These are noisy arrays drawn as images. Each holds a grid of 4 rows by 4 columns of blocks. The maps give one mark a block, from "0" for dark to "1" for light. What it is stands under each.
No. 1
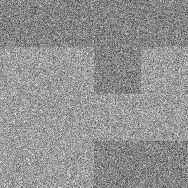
0 0 0 0
1 1 0 1
1 1 1 1
1 1 0 0
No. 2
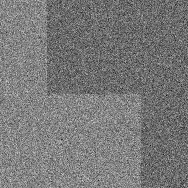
1 0 0 0
1 0 0 0
1 1 1 0
1 1 1 0
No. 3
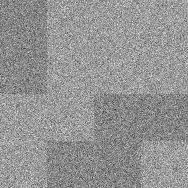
0 1 1 1
0 1 1 1
1 1 0 0
1 0 0 1
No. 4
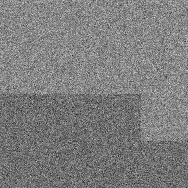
1 1 1 1
1 1 1 1
0 0 0 1
0 0 0 0
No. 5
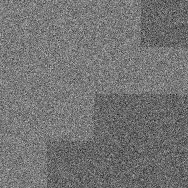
1 1 1 0
1 1 1 1
1 1 0 0
1 0 0 0
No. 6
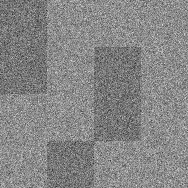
0 1 1 1
0 1 0 1
1 1 0 1
1 0 1 1
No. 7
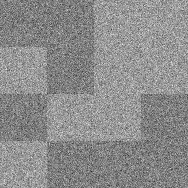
0 0 1 1
1 0 1 1
0 1 1 0
1 0 0 0
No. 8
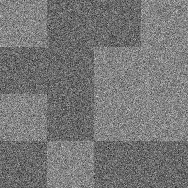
1 0 0 1
0 0 1 1
1 0 1 1
0 1 0 0
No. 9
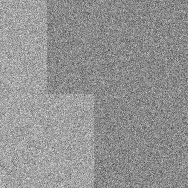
1 0 0 0
1 0 0 0
1 1 0 0
1 1 0 0
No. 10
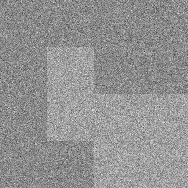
0 0 0 0
0 1 0 0
0 1 1 1
0 0 1 1
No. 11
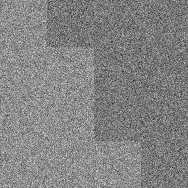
1 0 0 0
1 1 0 0
1 1 0 0
1 1 1 0
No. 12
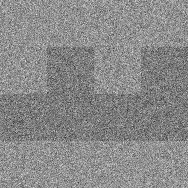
1 1 1 1
1 0 1 0
0 0 0 0
1 1 1 1
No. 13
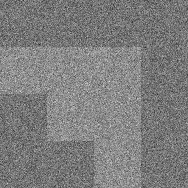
0 0 0 0
1 1 1 0
0 1 1 0
0 0 1 0
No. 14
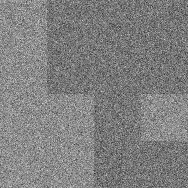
1 0 0 0
1 0 0 0
1 1 0 1
1 1 0 0
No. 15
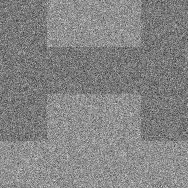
0 1 1 0
0 0 0 0
0 1 1 0
1 1 1 1
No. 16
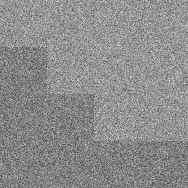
1 1 1 1
0 1 1 1
0 0 1 1
0 0 0 0
